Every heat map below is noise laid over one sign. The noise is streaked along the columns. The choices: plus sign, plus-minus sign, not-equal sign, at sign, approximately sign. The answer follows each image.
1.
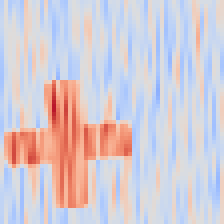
red plus sign
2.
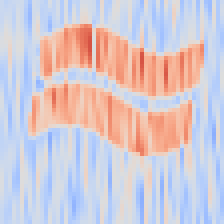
red approximately sign
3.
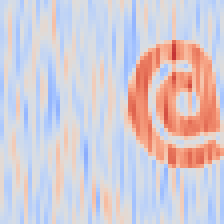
red at sign
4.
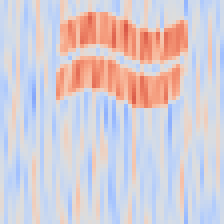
red approximately sign
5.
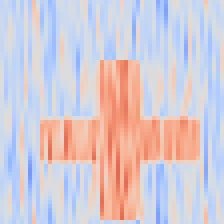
red plus sign
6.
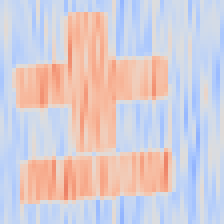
red plus-minus sign
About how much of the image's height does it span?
nearly all
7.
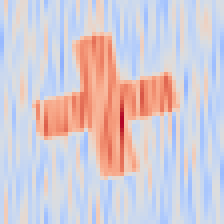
red plus sign
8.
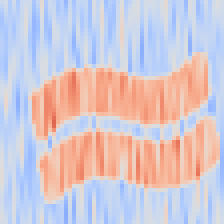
red approximately sign
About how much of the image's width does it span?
nearly all
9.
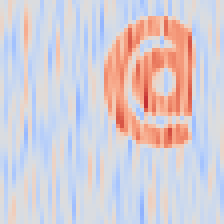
red at sign
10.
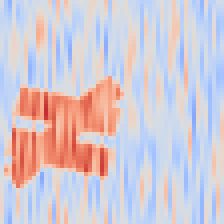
red not-equal sign
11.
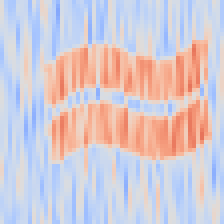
red approximately sign
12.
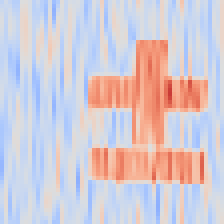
red plus-minus sign
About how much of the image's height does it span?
two thirds
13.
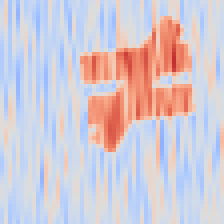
red not-equal sign
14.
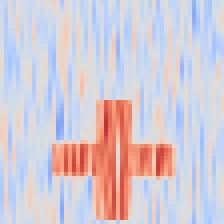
red plus sign
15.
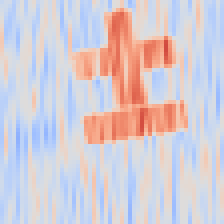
red plus-minus sign
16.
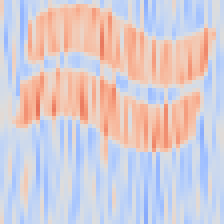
red approximately sign
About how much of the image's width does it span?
nearly all
